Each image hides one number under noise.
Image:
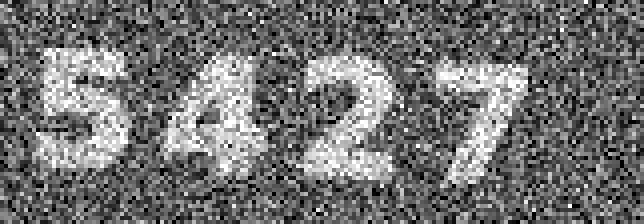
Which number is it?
5427
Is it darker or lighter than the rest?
lighter
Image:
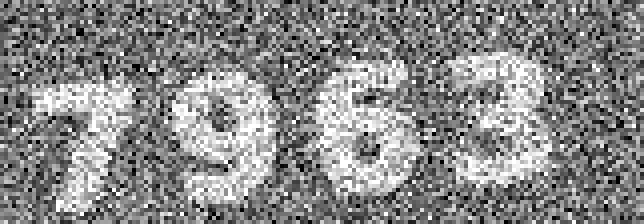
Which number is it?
7963
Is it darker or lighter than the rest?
lighter
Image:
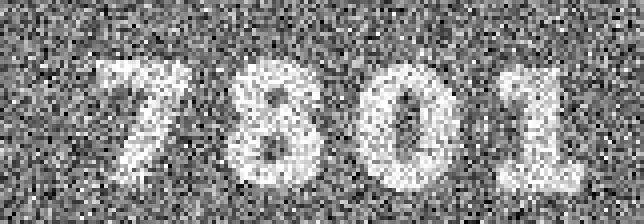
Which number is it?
7801
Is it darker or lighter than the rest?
lighter
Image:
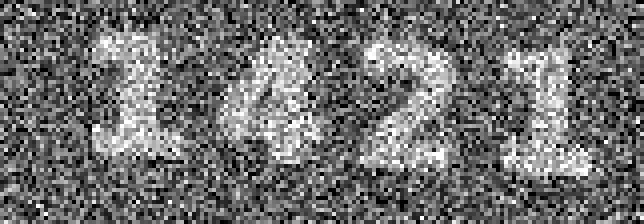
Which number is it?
1421
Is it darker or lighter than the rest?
lighter
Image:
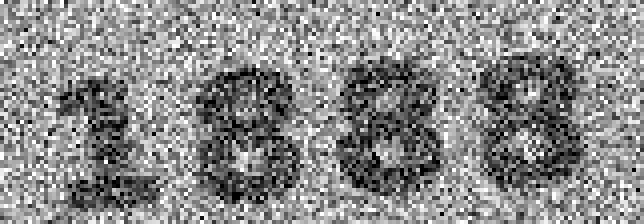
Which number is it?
1888
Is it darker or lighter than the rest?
darker
